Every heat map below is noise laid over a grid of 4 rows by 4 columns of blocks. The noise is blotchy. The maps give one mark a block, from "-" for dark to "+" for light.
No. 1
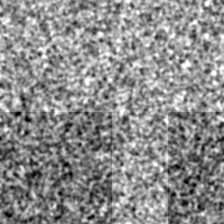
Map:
+ + + +
+ + + +
- - + -
- - + -
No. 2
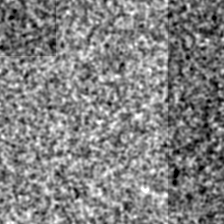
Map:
- + + -
+ + + -
+ + + -
+ + + -
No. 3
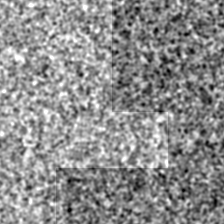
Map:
+ + - -
+ + - -
+ + + -
+ - - -
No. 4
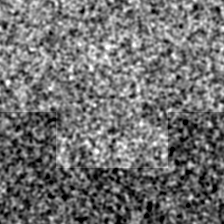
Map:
+ + + +
+ + + +
- + + -
- - - -
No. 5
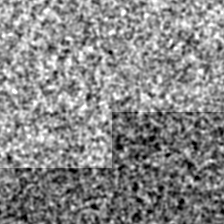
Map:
+ + + +
+ + + +
+ + - -
- - - -
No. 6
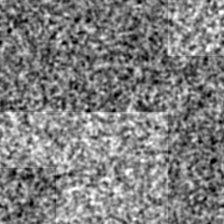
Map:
- - - +
- - - -
+ + + -
- + + -
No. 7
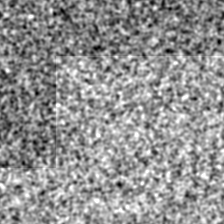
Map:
- - - -
- + + +
- + + +
+ + + +
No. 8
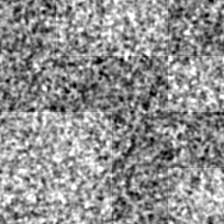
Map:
- + + -
- - - +
+ + - -
+ + - +
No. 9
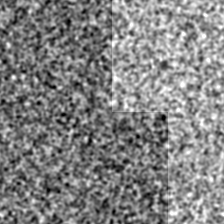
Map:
- - + +
- - + +
- - - +
- - - +
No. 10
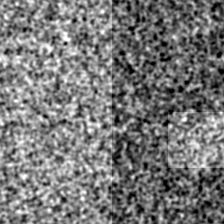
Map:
+ + - -
+ + - -
+ + - +
+ + - -
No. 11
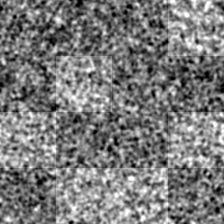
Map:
- - - +
- + - -
+ - - +
- + + -
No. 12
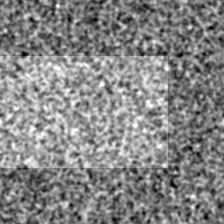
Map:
- - - -
+ + + -
+ + + -
- - - -
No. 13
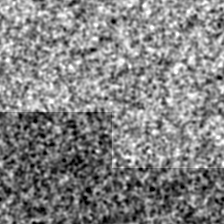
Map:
+ + + +
+ + + +
- - + +
- - - -
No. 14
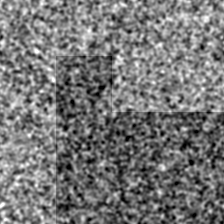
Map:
+ + + +
+ - + +
+ - - -
+ - - -
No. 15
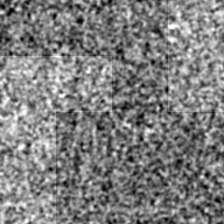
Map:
- - - +
+ + - +
+ - - -
+ - - -
